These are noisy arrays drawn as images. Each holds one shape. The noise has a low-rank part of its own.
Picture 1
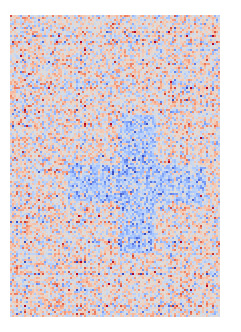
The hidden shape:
cross
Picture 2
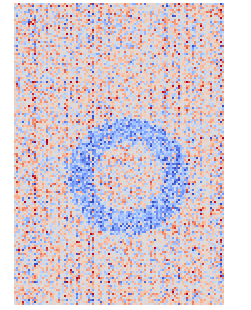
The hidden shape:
ring
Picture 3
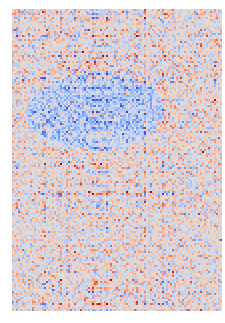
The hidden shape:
ellipse
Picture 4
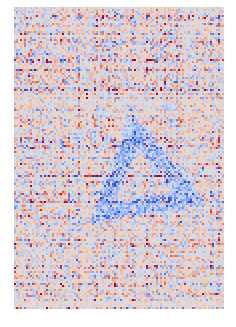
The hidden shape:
triangle frame
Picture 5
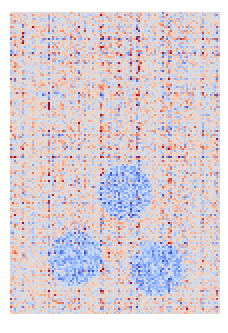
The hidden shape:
three dots
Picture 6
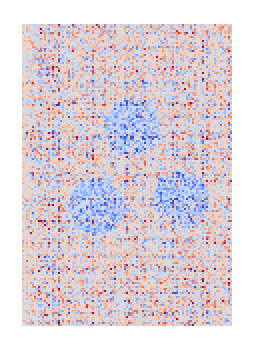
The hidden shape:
three dots
